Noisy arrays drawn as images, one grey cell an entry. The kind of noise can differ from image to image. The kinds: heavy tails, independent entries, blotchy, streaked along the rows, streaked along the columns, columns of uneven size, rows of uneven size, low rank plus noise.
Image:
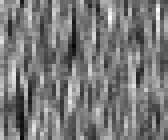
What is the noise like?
streaked along the columns
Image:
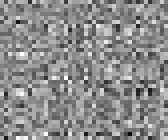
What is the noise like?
low rank plus noise
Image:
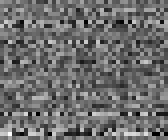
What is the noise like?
rows of uneven size
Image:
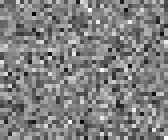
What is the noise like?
independent entries
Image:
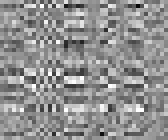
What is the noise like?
low rank plus noise
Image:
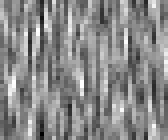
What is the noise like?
streaked along the columns
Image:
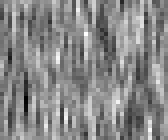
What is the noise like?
streaked along the columns
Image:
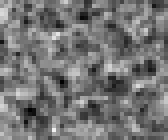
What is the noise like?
blotchy
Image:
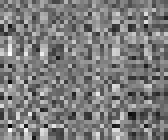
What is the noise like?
low rank plus noise
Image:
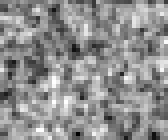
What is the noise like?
blotchy
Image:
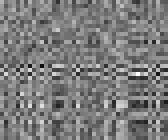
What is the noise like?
low rank plus noise
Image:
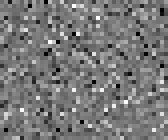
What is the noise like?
heavy tails
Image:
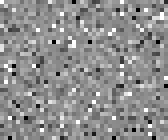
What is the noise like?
heavy tails
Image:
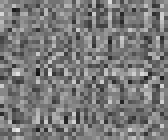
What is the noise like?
low rank plus noise
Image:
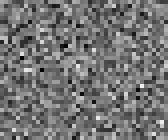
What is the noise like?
independent entries
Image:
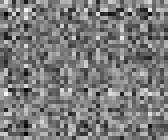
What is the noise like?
low rank plus noise
